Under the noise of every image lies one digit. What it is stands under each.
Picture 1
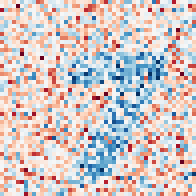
blue 7
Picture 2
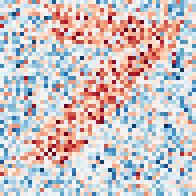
red 7
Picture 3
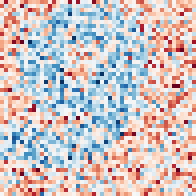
blue 9
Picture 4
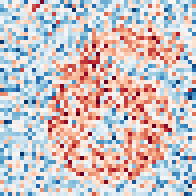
red 6
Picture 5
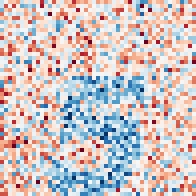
blue 5
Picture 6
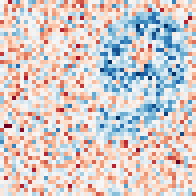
blue 9
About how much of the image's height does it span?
two thirds
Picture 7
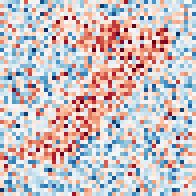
red 7
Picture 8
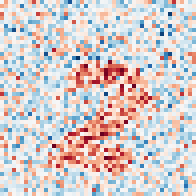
red 2
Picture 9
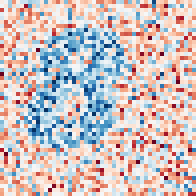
blue 8
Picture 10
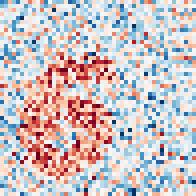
red 6
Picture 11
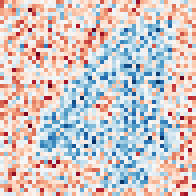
blue 4
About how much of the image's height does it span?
nearly all
